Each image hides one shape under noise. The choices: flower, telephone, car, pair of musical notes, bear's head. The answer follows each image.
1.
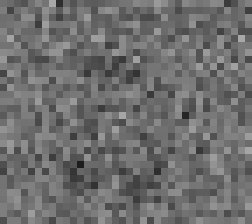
dark pair of musical notes
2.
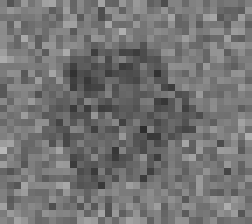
dark flower
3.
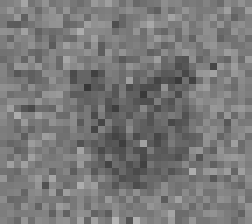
dark bear's head
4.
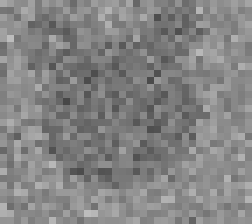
dark bear's head
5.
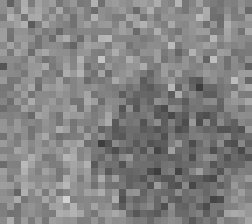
dark flower
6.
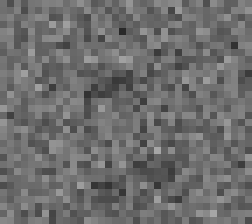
dark pair of musical notes
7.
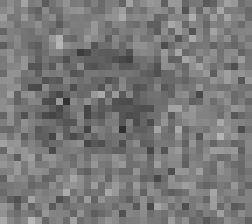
dark telephone
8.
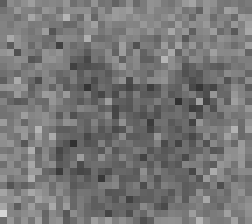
dark bear's head
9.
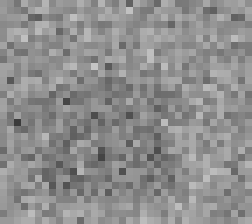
dark telephone
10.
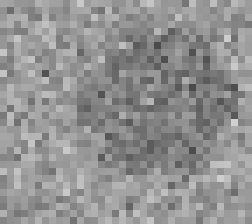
dark flower
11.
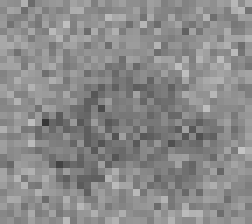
dark car
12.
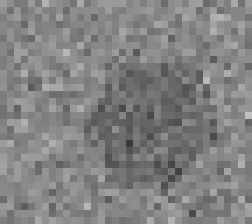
dark flower
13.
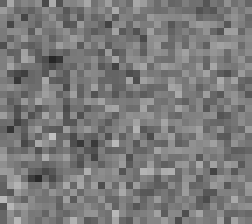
dark pair of musical notes
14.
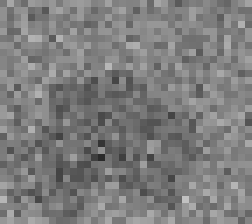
dark car
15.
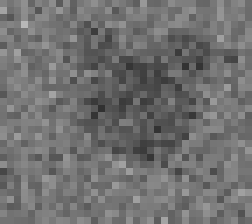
dark bear's head
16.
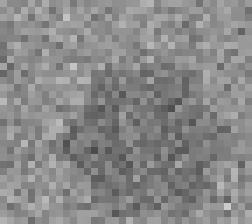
dark flower
